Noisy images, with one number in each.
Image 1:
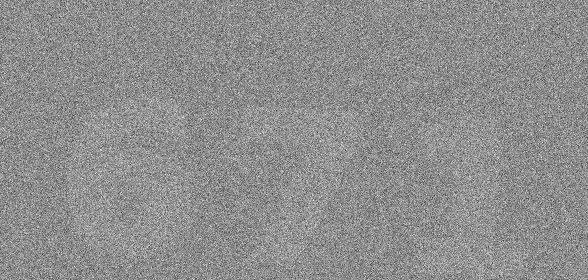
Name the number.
671
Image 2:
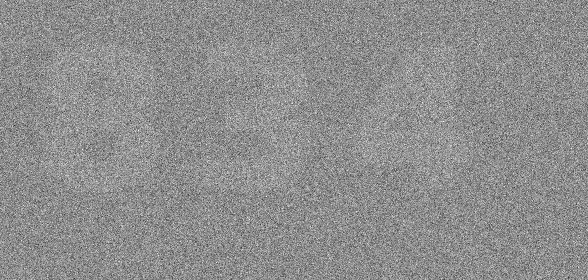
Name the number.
834
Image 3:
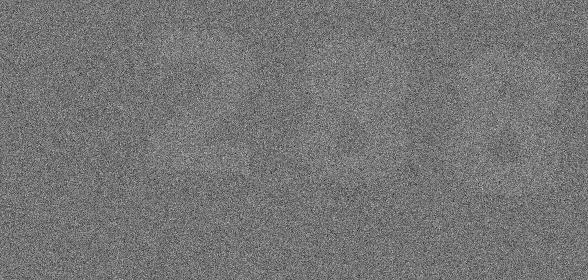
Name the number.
288
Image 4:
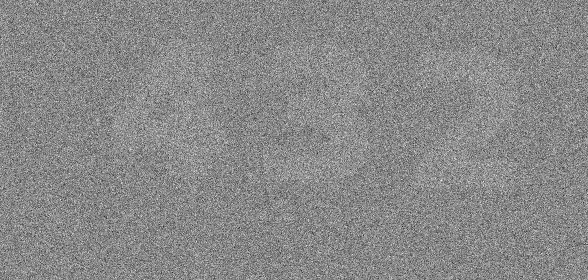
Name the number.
432
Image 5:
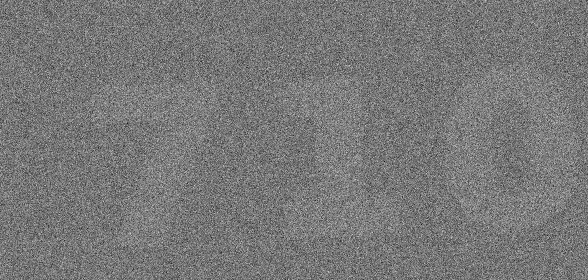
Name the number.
710
